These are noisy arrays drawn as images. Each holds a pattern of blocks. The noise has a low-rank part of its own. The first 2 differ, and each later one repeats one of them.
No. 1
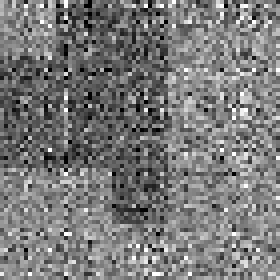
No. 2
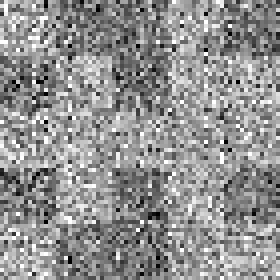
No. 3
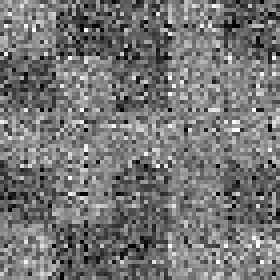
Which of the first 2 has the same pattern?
2
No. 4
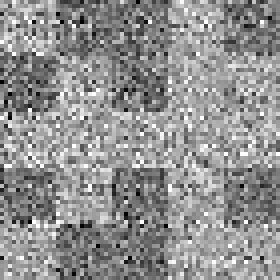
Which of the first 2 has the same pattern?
2
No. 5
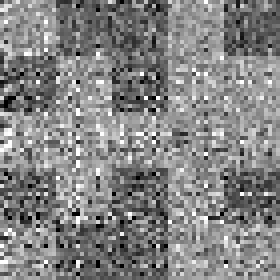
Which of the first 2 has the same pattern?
2
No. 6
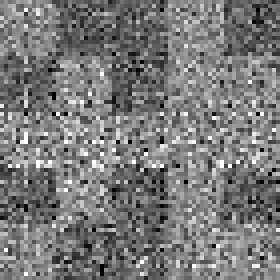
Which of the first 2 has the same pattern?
2
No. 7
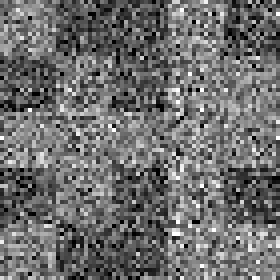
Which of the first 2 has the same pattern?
2
